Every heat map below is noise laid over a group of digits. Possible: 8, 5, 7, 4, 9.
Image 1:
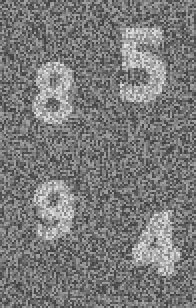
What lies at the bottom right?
4
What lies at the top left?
8
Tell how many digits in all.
4
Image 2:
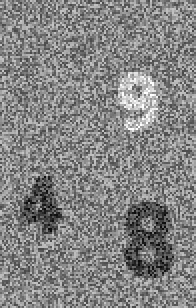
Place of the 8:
bottom right
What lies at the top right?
9
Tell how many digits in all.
3
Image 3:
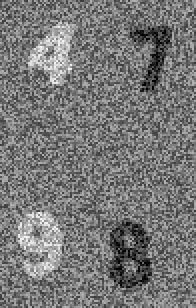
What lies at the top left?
4
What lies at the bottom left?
9
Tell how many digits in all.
4
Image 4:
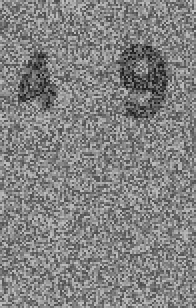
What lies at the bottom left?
nothing
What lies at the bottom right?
nothing
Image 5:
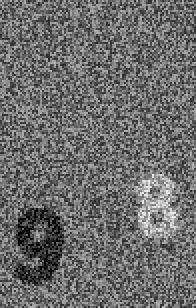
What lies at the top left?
nothing
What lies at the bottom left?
9
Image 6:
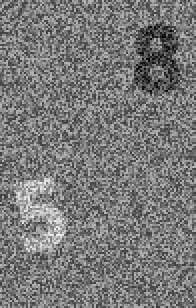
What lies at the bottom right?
nothing
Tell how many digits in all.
2
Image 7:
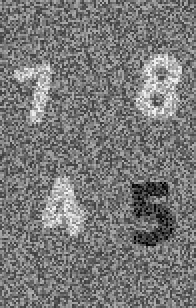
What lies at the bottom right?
5
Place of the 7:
top left
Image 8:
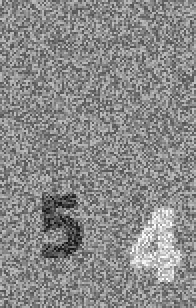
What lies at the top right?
nothing
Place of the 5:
bottom left
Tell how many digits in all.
2
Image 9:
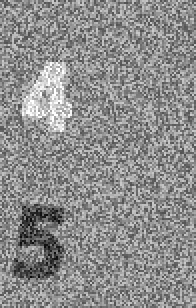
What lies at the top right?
nothing
